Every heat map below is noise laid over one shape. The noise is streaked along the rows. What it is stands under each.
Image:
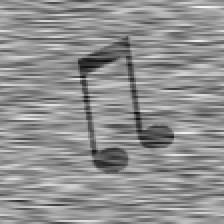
pair of musical notes
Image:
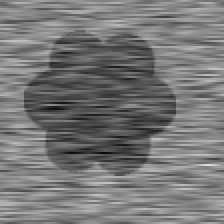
flower
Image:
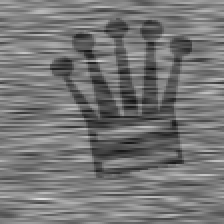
chess queen
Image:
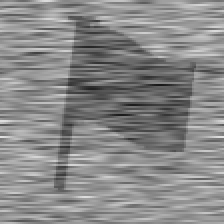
flag
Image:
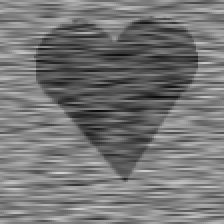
heart
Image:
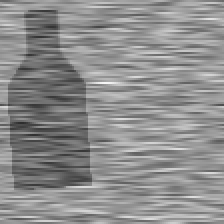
bottle
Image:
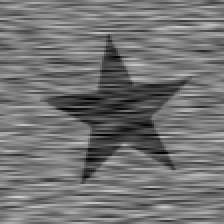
star
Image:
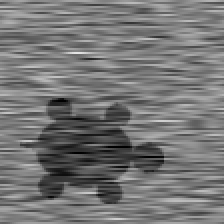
turtle
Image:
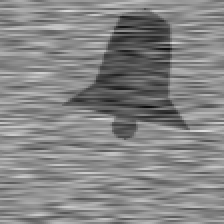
bell
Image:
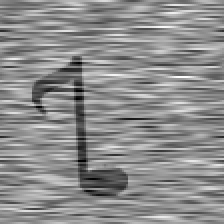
musical note
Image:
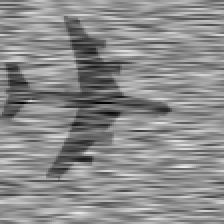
airplane
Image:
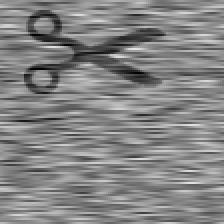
pair of scissors
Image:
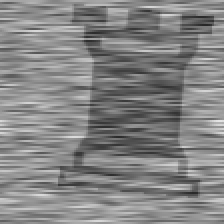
chess rook
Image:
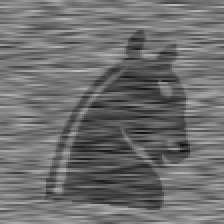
chess knight
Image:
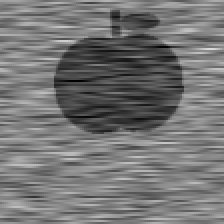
apple
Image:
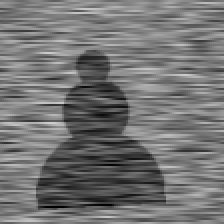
chess pawn
